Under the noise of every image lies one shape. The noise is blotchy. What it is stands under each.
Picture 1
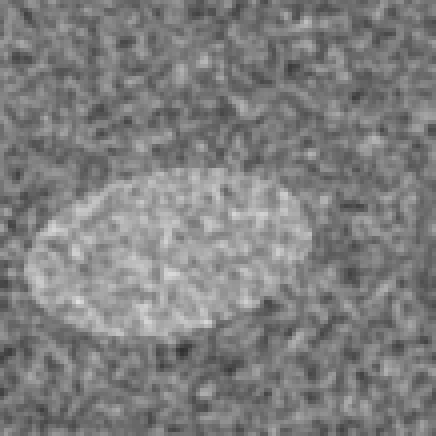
ellipse
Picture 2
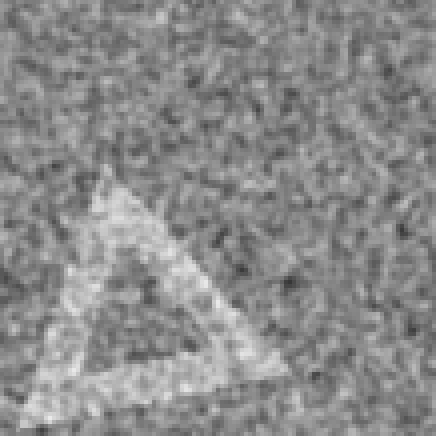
triangle frame
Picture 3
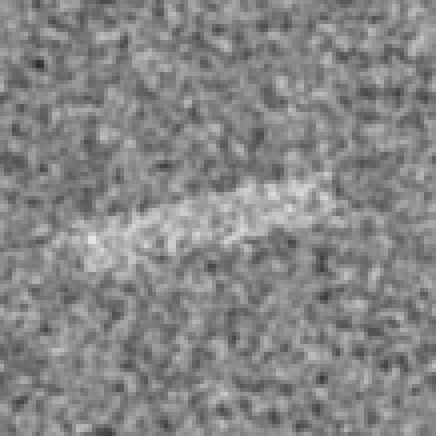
bar
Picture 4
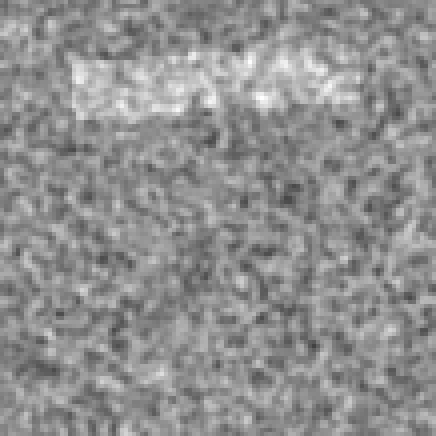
bar
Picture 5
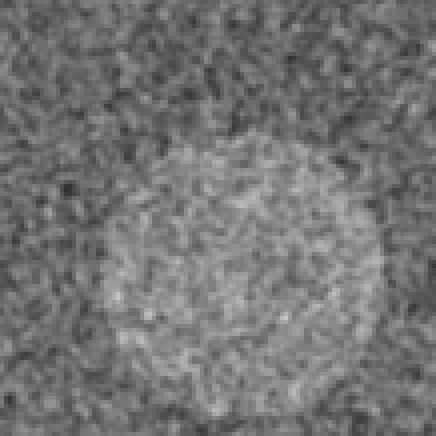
disc
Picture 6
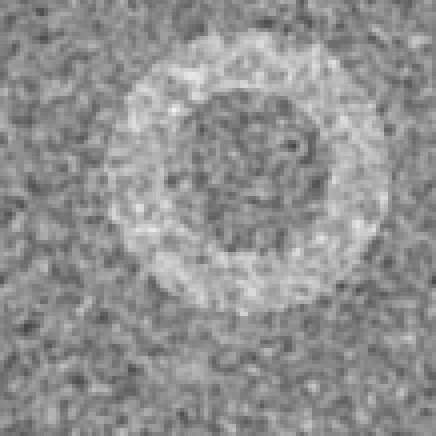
ring
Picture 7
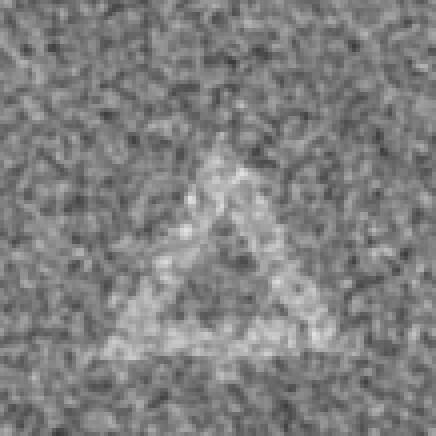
triangle frame
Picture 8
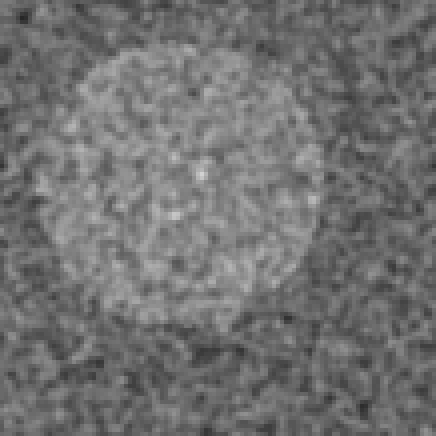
disc
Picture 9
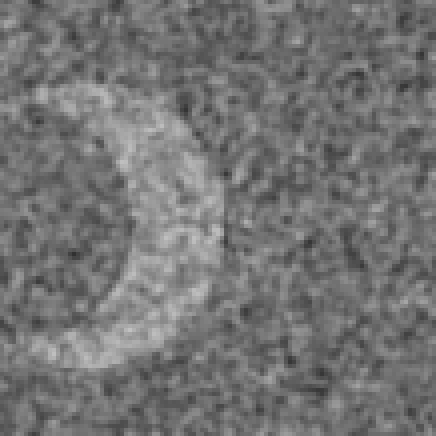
crescent
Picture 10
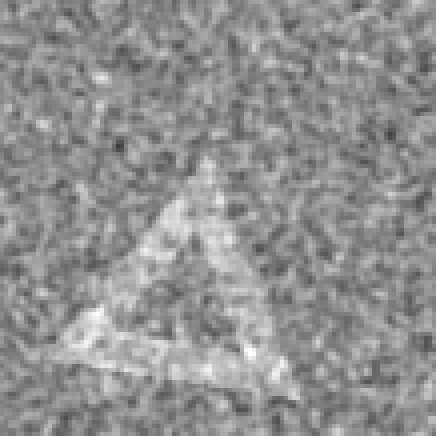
triangle frame
